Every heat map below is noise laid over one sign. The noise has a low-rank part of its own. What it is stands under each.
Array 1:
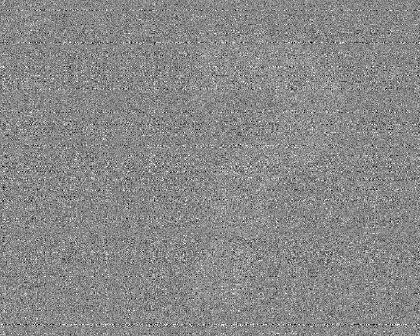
question mark
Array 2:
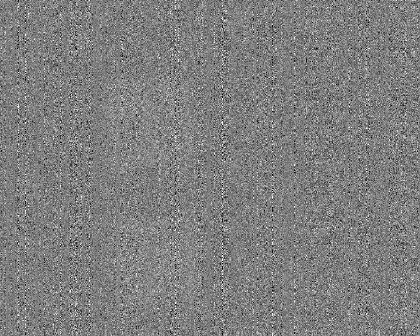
colon
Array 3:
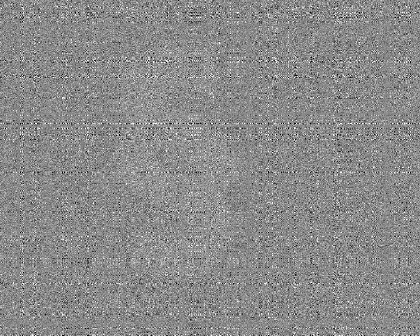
section sign
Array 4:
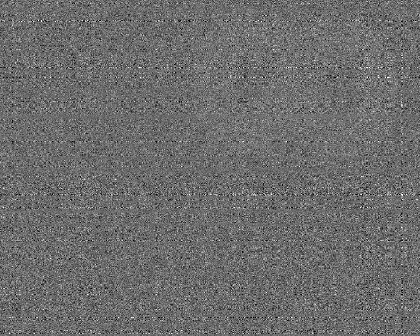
infinity sign
